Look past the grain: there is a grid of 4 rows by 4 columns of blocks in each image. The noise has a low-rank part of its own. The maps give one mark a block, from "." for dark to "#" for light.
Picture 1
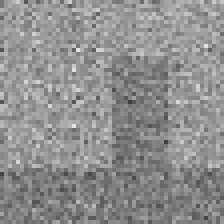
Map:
# # # #
# # . #
# # . #
. . . .
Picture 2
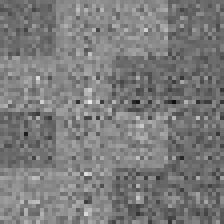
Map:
. # # .
# # . .
. # # .
# # . .
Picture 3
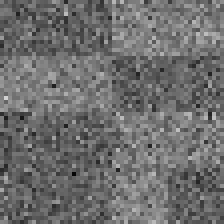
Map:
. . # #
# # . .
. . # #
. . # .
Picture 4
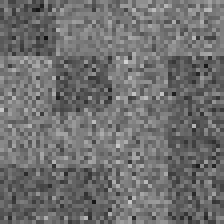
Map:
. # # #
# . # .
# # # .
. . # .
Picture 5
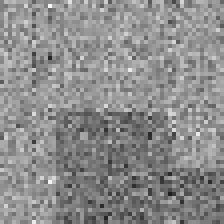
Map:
# # # #
# # # #
# . . #
# . . .
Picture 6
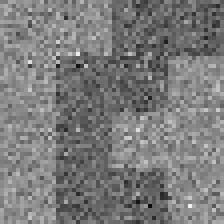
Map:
# # . .
# . . #
# . # #
# . . #
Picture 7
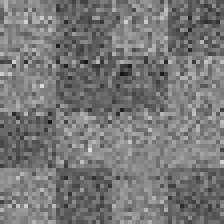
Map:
# . # .
# . . #
. # # #
# . # .
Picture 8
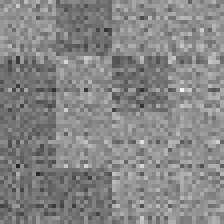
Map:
# . # #
. # . #
. # # #
. . # #
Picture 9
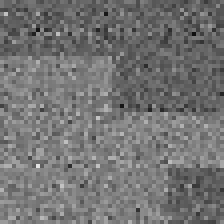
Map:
. . . .
# # . .
# # # #
# # # .
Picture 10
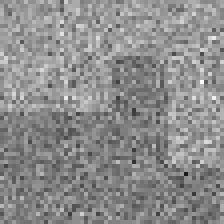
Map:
# # # #
# # . #
. . . #
. . . .
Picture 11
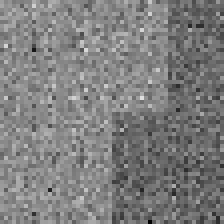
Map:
# # # .
# # # .
# # . .
# # . .
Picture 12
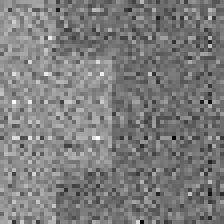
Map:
# . . .
# # . .
# # . .
# . . .
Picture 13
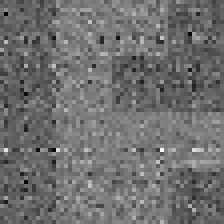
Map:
. # # .
. # . .
. # # #
. # # .
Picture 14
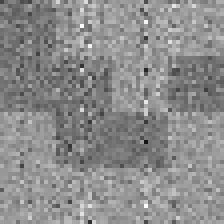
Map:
. # # #
. . # .
# . . #
# # # #
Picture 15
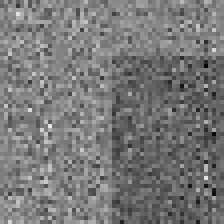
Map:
# # # #
# # . .
# # . .
# # . .
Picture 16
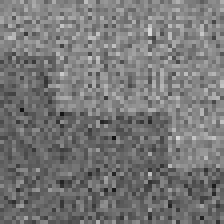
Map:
# # # #
. # # #
. . . #
. . . .
